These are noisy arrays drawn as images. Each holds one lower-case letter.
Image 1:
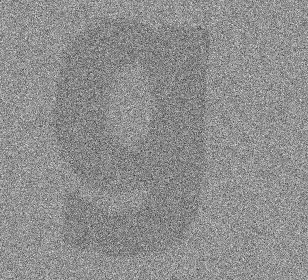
g
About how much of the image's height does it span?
nearly all
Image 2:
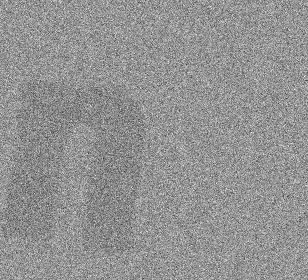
n
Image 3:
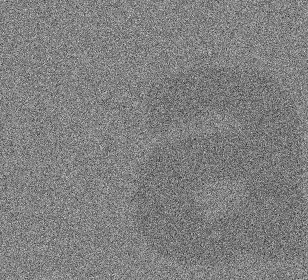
a
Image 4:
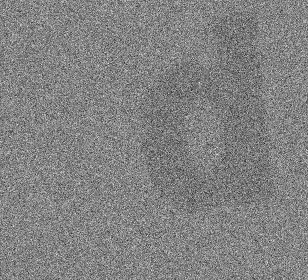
d
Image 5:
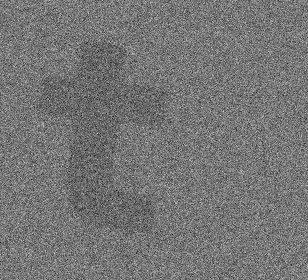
t
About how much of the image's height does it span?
two thirds
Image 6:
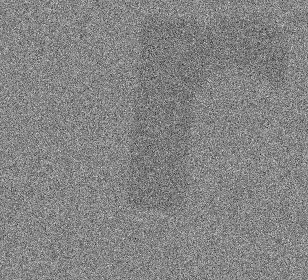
r
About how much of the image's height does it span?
two thirds
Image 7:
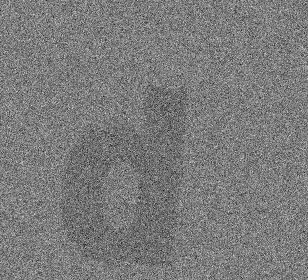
d
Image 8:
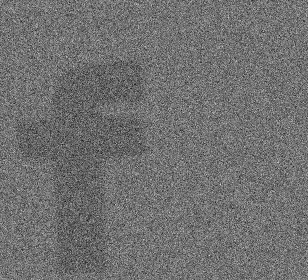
f
